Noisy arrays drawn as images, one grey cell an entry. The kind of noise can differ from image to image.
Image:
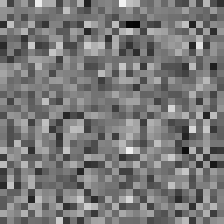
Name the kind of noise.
low rank plus noise
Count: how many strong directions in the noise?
one
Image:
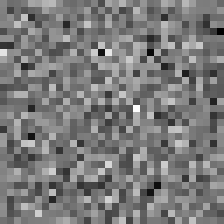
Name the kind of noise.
independent entries
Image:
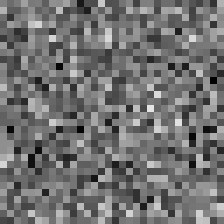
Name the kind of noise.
independent entries
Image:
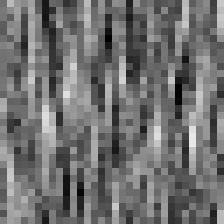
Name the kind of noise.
streaked along the columns
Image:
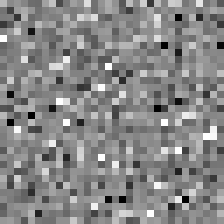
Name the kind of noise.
heavy tails
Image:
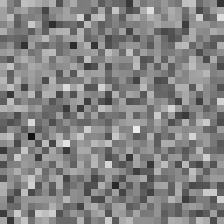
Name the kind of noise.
independent entries
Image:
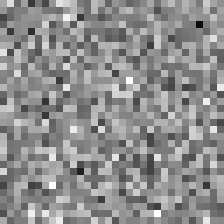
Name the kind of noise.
independent entries
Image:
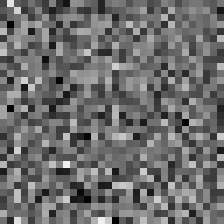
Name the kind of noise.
low rank plus noise
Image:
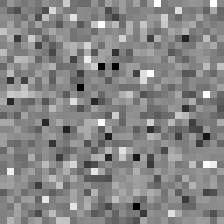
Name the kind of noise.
heavy tails
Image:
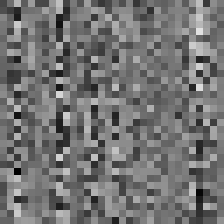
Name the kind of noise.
columns of uneven size
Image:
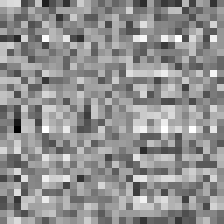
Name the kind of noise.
low rank plus noise
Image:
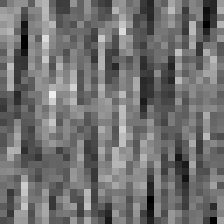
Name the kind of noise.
streaked along the columns
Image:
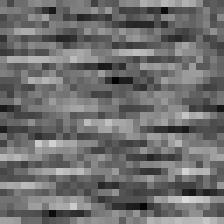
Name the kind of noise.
streaked along the rows
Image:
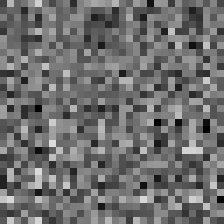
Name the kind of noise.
low rank plus noise
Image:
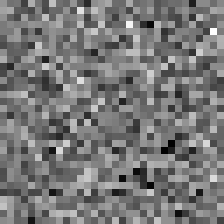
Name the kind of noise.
independent entries
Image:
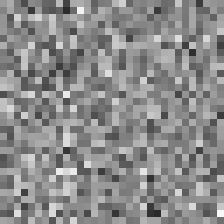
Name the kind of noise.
low rank plus noise
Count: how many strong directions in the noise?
three or four
